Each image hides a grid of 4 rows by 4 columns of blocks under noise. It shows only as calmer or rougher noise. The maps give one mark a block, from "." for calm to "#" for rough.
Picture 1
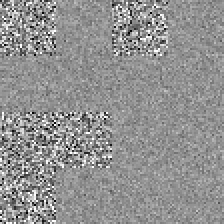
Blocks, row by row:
# . # .
. . . .
# # . .
# . . .
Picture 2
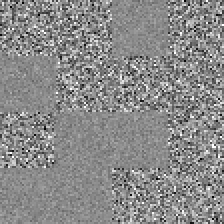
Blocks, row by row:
# # . #
. # # #
# . . #
. . # #
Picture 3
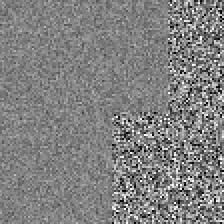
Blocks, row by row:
. . . #
. . . #
. . # #
. . # #
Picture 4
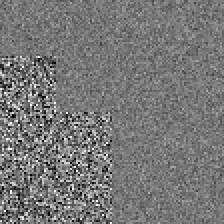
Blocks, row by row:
. . . .
# . . .
# # . .
# # . .
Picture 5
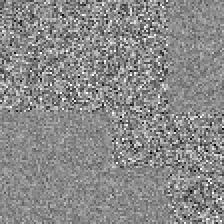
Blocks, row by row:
# # # .
# # # .
. . # #
. . . #
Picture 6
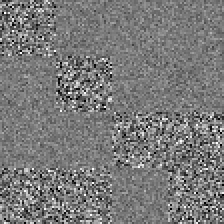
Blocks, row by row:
# . . .
. # . .
. . # #
# # . #
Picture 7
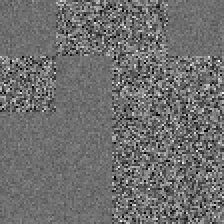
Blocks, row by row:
. # # .
# . # #
. . # #
. . # #
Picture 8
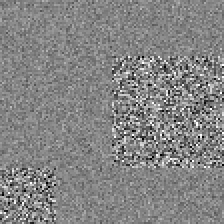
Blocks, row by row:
. . . .
. . # #
. . # #
# . . .
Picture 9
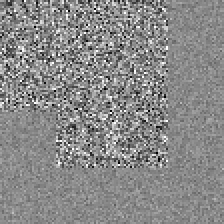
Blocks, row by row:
# # # .
# # # .
. # # .
. . . .
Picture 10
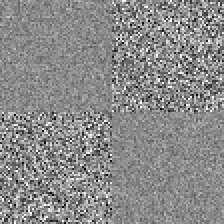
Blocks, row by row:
. . # #
. . # #
# # . .
# # . .
